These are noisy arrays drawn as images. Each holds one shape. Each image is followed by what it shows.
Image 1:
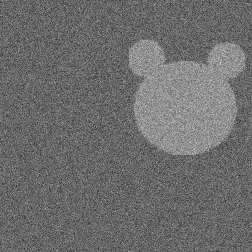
bear's head
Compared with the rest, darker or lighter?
lighter
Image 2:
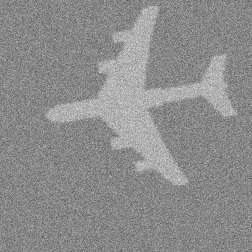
airplane
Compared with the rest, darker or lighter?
lighter
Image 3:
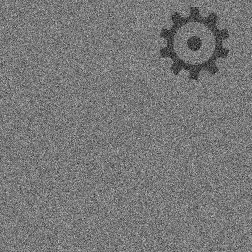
gear
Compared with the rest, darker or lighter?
darker
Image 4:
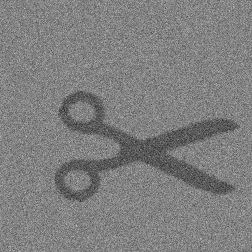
pair of scissors
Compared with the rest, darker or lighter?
darker
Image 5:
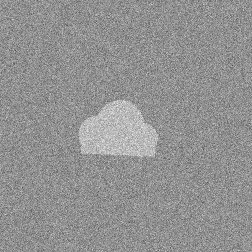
cloud
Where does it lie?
centre
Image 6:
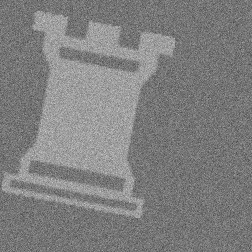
chess rook
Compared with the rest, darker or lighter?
lighter
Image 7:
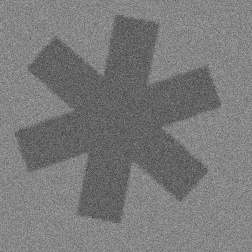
asterisk
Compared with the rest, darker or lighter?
darker
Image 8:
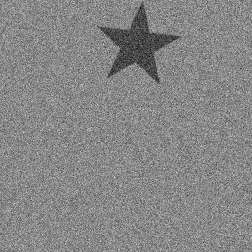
star
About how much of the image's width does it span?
a third
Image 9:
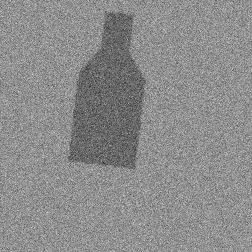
bottle
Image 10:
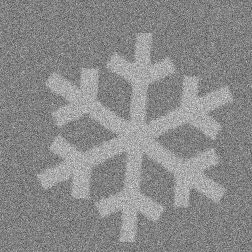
snowflake
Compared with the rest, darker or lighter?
lighter
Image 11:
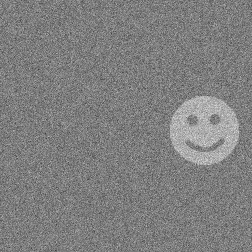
smiling face
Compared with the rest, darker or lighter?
lighter
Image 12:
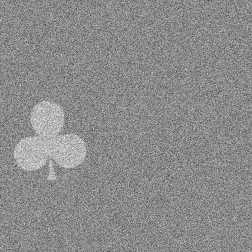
club
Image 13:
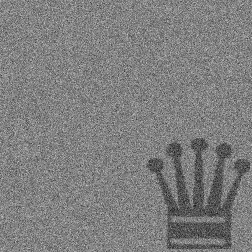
chess queen
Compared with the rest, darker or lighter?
darker
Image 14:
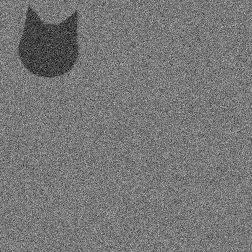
cat's head
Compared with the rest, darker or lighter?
darker
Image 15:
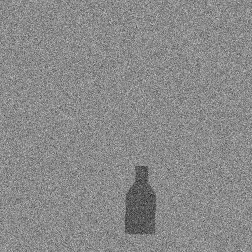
bottle
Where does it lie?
bottom middle
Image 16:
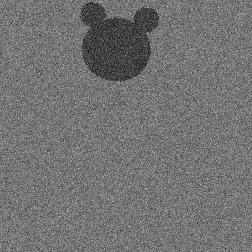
bear's head
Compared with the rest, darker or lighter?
darker
